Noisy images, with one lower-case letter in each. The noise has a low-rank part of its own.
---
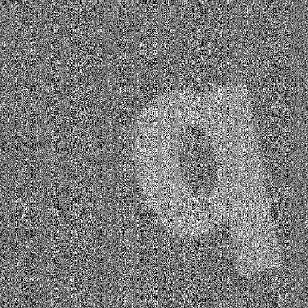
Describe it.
light q
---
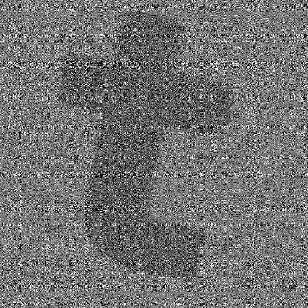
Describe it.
dark t
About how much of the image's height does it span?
nearly all
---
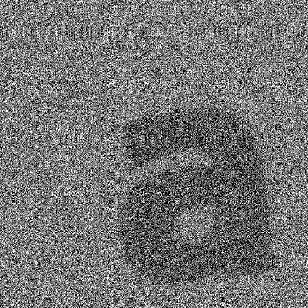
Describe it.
dark a
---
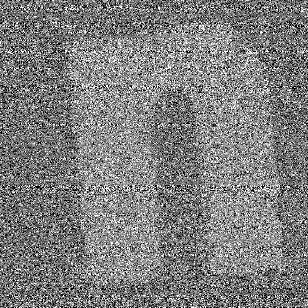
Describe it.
light n
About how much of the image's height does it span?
nearly all
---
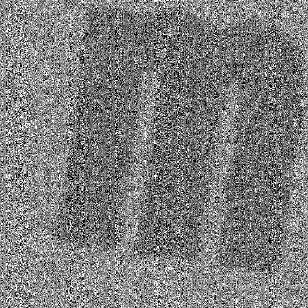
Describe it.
dark m
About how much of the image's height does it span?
nearly all
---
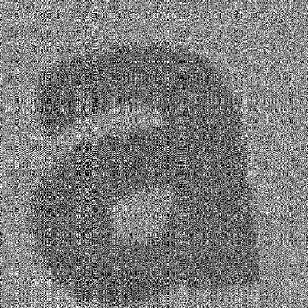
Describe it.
dark a
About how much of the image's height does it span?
nearly all
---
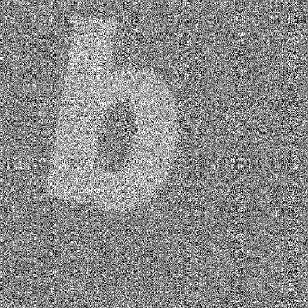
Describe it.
light b
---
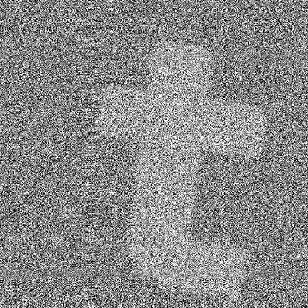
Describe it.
light t
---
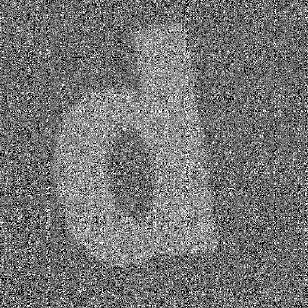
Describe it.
light d
